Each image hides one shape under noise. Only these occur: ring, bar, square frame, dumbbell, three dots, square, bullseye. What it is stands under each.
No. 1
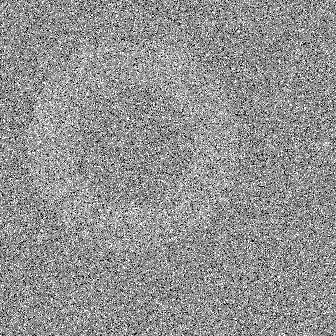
light ring
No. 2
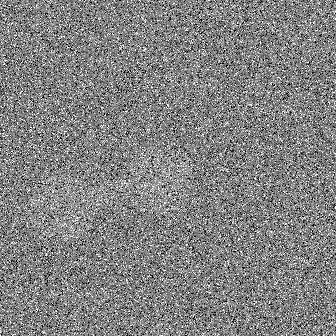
light dumbbell
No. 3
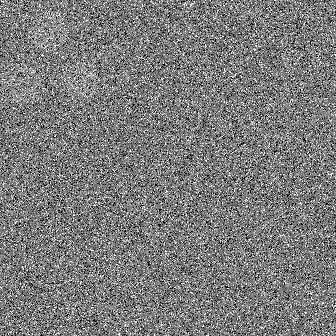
light three dots, top left
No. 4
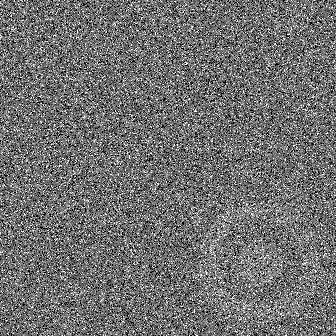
light bullseye, bottom right
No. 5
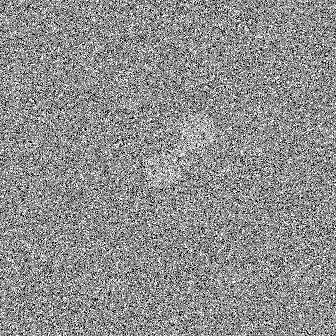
light dumbbell, centre
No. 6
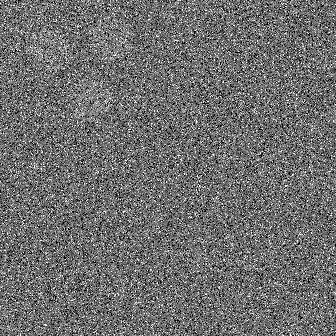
light three dots, top left
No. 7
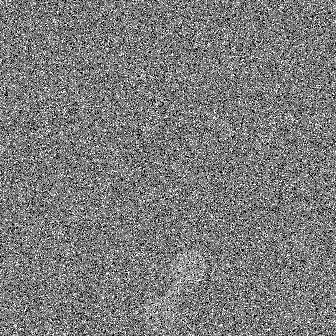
light dumbbell, bottom middle
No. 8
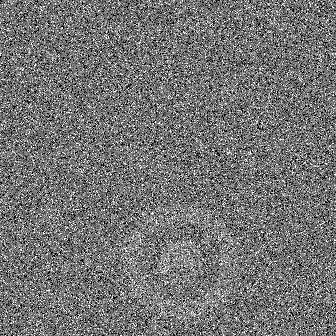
light bullseye, bottom middle
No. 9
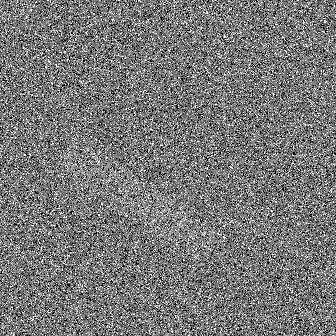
light bar
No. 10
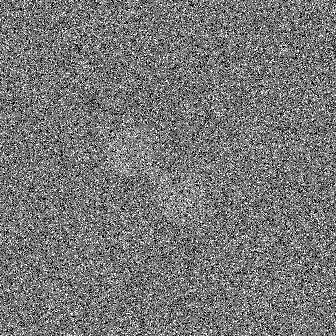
light dumbbell, centre
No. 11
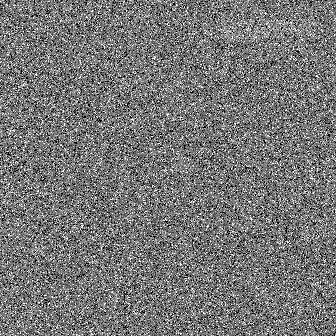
light bar, top right
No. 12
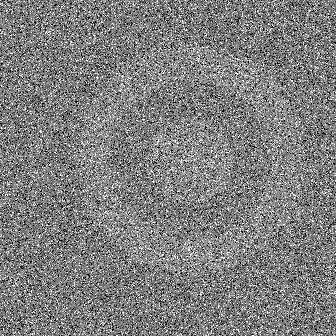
light bullseye
